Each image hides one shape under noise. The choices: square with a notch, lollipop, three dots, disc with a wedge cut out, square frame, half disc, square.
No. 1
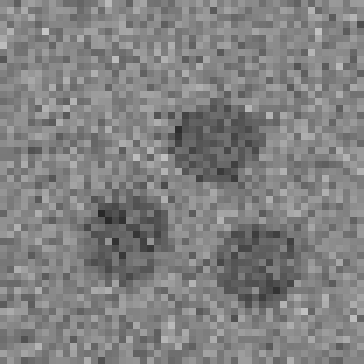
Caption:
dark three dots
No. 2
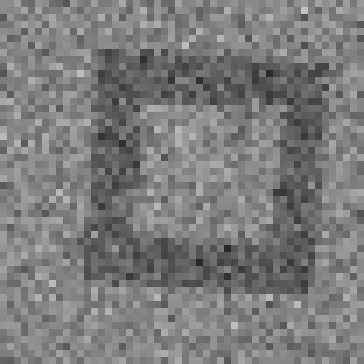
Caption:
dark square frame
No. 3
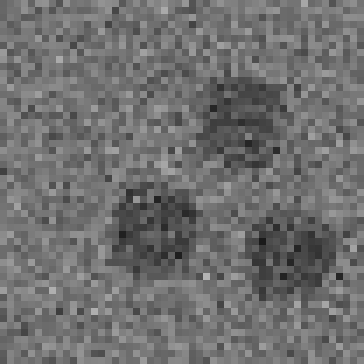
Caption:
dark three dots
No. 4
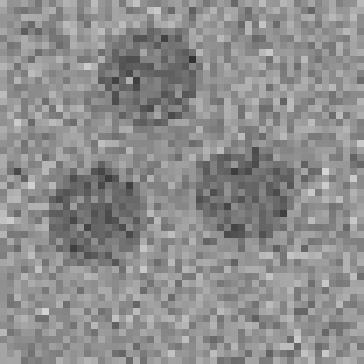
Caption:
dark three dots
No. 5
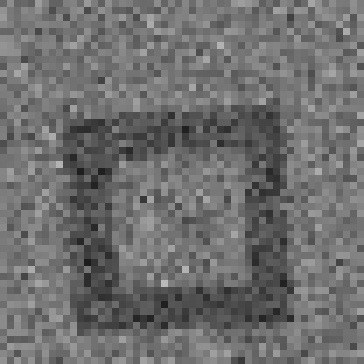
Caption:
dark square frame
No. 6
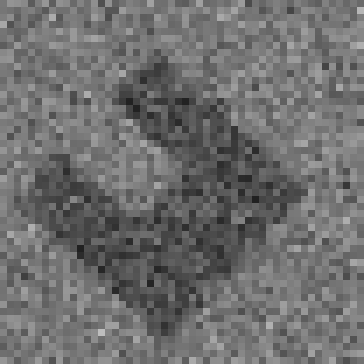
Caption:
dark square with a notch
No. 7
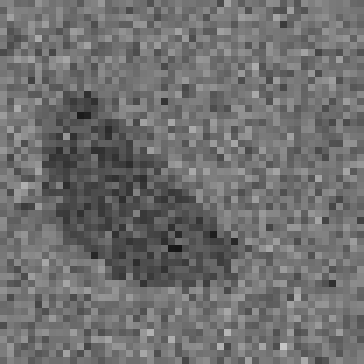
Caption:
dark half disc
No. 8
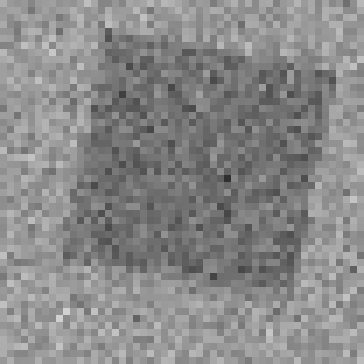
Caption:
dark square
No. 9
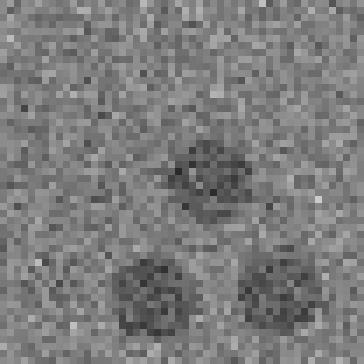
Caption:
dark three dots
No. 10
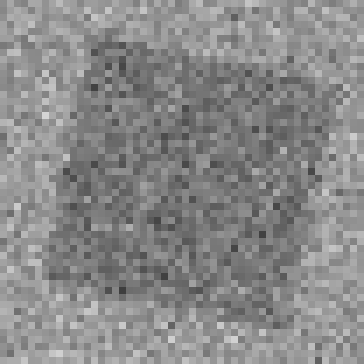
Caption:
dark square
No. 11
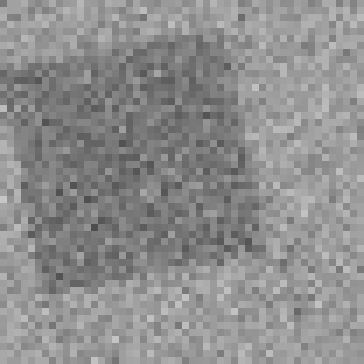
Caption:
dark square
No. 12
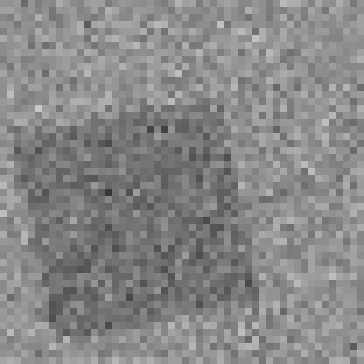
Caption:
dark square
